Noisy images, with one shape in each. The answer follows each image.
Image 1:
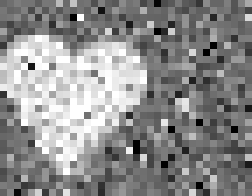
light heart
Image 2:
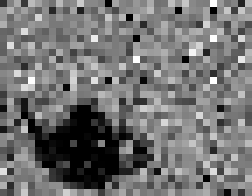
dark teapot
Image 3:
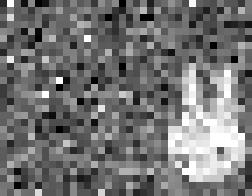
light rabbit's head
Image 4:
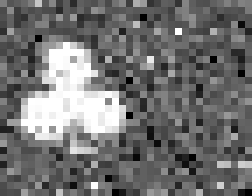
light club
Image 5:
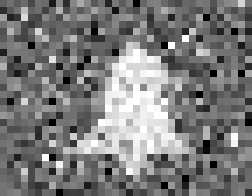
light bell
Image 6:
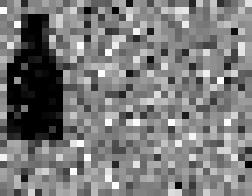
dark bottle
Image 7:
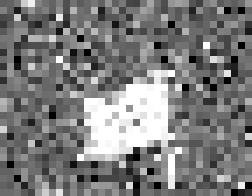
light flag
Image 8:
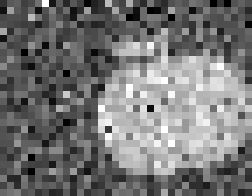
light apple
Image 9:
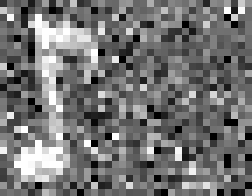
light musical note
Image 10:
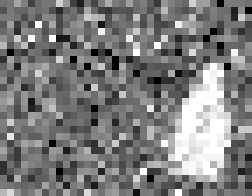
light bottle
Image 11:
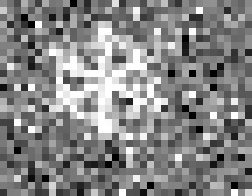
light snowflake
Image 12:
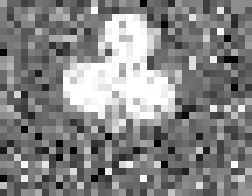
light club
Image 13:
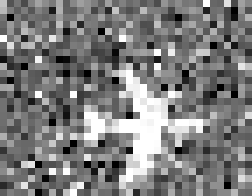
light airplane
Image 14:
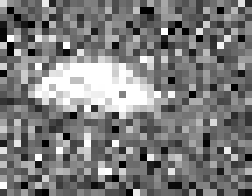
light umbrella
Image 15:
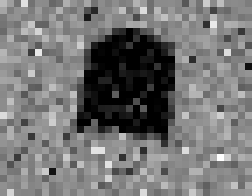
dark ghost
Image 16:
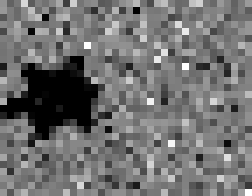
dark turtle, middle left
